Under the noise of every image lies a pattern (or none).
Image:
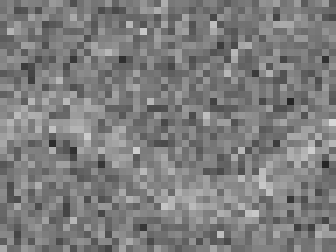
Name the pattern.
a wavy band
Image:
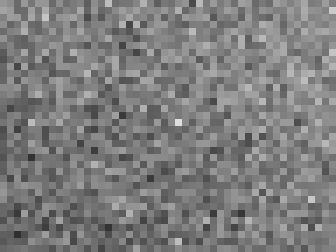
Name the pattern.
a smooth slope
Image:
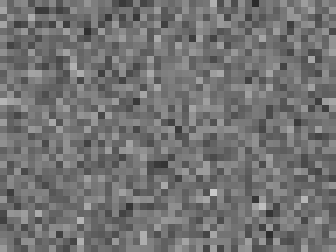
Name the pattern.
only noise
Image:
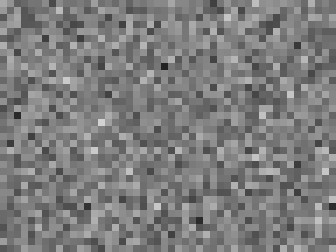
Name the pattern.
only noise
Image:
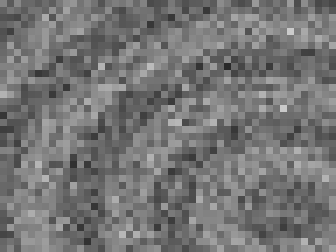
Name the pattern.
rings round one point
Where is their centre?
bottom right
